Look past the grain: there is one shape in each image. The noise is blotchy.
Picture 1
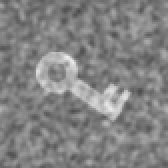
light key
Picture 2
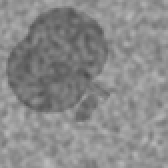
dark apple
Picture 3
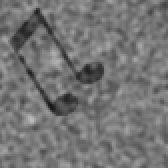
dark pair of musical notes
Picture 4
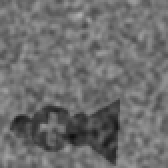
dark chess bishop
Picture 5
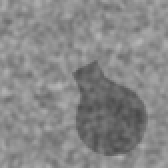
dark light bulb
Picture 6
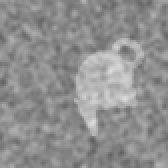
light teapot
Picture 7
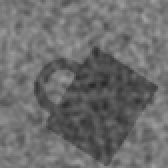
dark cup
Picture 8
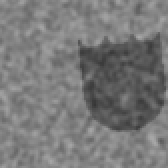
dark ghost
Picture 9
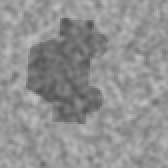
dark car
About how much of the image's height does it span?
two thirds
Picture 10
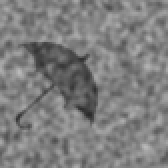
dark umbrella
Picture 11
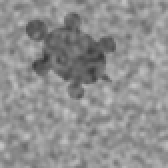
dark turtle
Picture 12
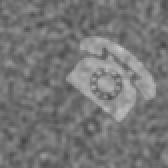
light telephone
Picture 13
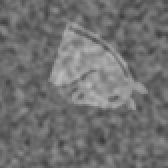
light chess knight
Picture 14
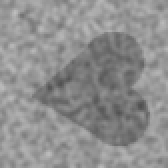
dark heart
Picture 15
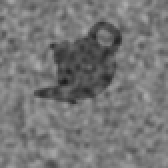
dark teapot
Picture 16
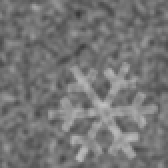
light snowflake
